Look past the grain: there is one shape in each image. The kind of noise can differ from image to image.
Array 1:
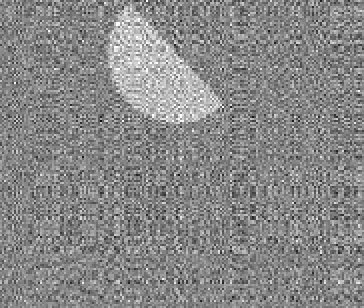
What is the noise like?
low rank plus noise
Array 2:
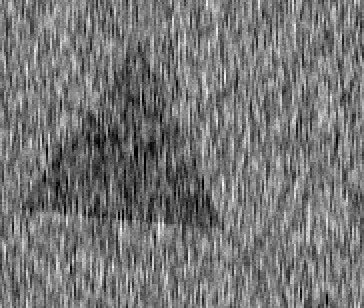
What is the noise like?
streaked along the columns
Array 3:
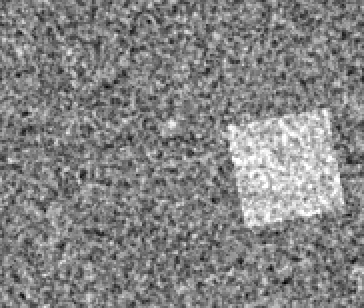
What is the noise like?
blotchy
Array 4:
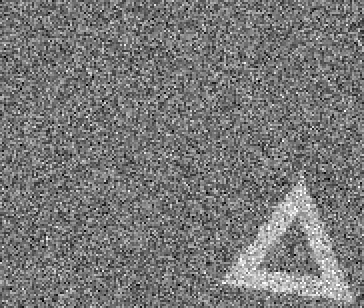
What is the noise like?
independent entries
